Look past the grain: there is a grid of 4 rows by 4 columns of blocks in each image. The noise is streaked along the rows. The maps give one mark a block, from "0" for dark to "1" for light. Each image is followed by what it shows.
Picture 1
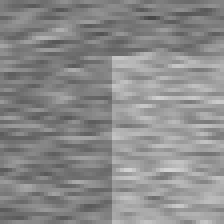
0000
0011
0011
0011
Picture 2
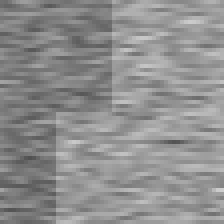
0011
0011
0111
0111
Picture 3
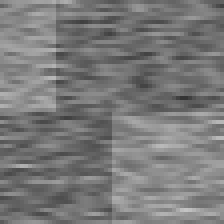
1000
1000
0011
0011
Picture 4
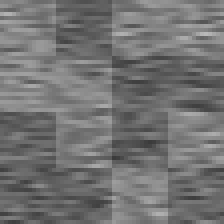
1011
1100
0101
0010
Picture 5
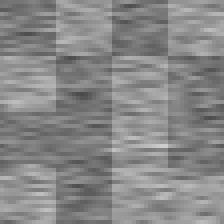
0101
1010
0010
1011
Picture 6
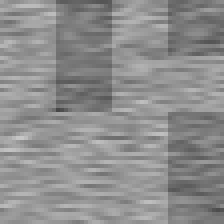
1010
1011
1110
1110
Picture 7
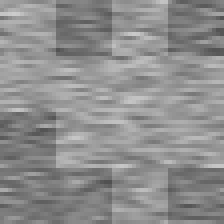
1010
1111
0111
0010
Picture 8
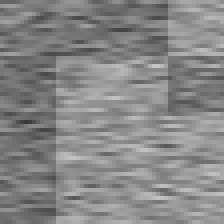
0001
0110
0111
0111
